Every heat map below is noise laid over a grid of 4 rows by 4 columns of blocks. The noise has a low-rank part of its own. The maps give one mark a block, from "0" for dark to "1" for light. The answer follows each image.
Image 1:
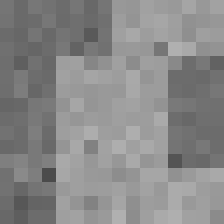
0 0 1 1
0 1 1 0
0 1 1 0
0 1 1 1
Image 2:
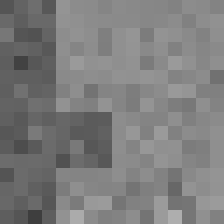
0 1 1 1
0 1 1 1
0 0 1 1
0 1 1 1
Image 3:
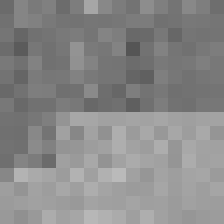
0 0 0 0
0 0 0 0
0 1 1 1
1 1 1 1
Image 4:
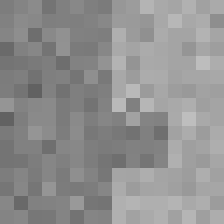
0 0 1 1
0 0 1 1
0 0 0 1
0 0 1 1
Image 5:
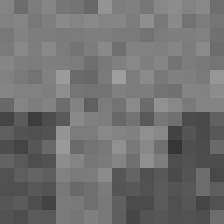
1 1 1 1
1 1 1 1
0 1 1 0
0 1 0 0
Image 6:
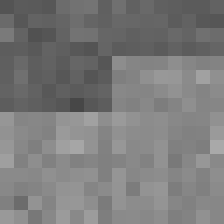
0 0 0 0
0 0 1 1
1 1 1 1
1 1 1 1
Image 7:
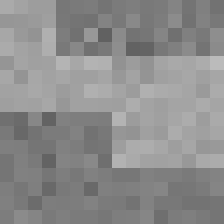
1 0 0 0
1 1 1 1
0 0 1 1
0 0 0 0
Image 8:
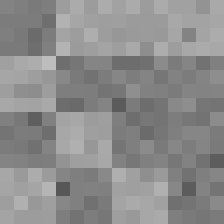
0 1 1 1
1 0 0 0
0 1 0 0
1 0 1 0
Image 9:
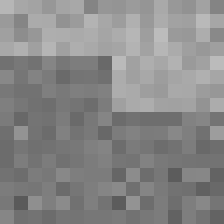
1 1 1 1
0 0 1 1
0 0 0 0
0 0 0 0
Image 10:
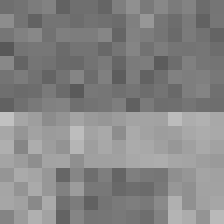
0 0 0 0
0 0 0 0
1 1 1 1
1 0 0 1
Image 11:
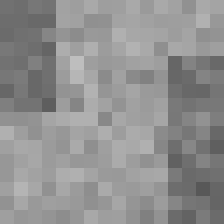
0 1 1 1
0 1 1 0
1 1 1 0
1 1 1 0
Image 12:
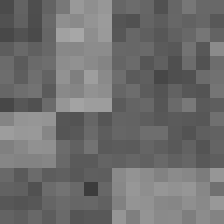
0 1 0 0
0 1 0 0
1 0 0 0
0 0 1 1
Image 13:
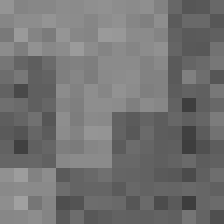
1 1 1 0
0 1 1 0
0 1 0 0
1 0 0 0
